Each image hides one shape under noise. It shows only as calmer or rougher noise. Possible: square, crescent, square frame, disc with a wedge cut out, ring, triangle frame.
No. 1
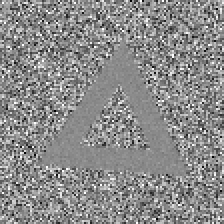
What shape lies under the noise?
triangle frame
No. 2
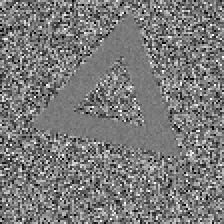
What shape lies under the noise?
triangle frame
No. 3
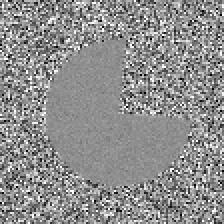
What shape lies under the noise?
disc with a wedge cut out
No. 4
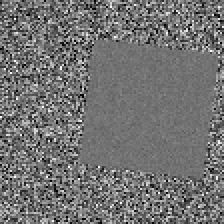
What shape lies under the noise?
square
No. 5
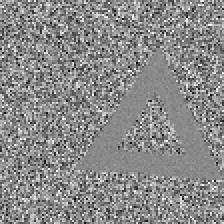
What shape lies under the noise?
triangle frame
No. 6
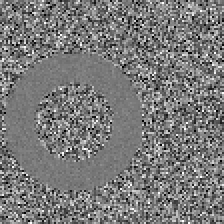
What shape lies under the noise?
ring
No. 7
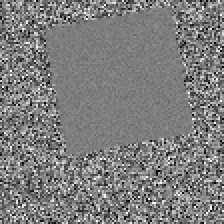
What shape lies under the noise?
square
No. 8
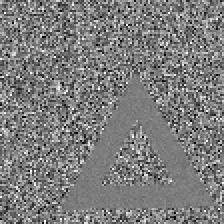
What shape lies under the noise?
triangle frame
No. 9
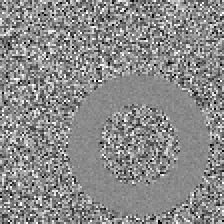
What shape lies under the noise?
ring
